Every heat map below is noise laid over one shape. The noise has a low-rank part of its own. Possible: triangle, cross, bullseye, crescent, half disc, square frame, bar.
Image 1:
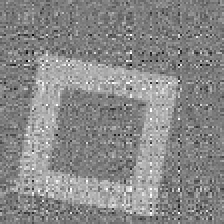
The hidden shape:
square frame
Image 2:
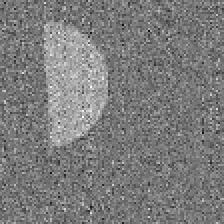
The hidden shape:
half disc
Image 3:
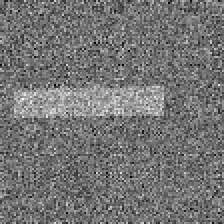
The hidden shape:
bar
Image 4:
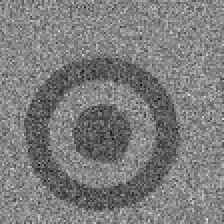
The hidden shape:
bullseye
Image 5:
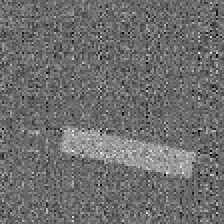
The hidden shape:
bar
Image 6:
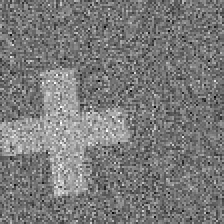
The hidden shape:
cross
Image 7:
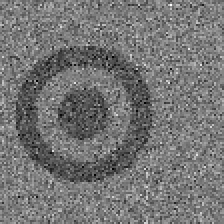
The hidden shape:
bullseye
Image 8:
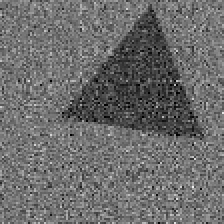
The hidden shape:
triangle
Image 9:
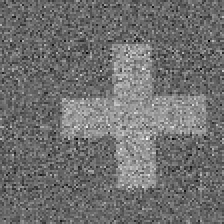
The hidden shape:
cross
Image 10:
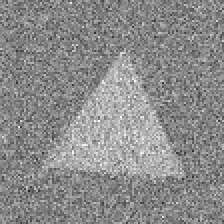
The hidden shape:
triangle
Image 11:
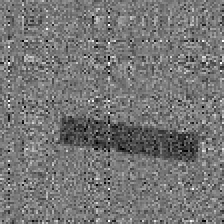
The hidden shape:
bar
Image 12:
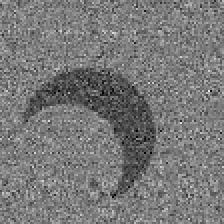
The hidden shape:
crescent
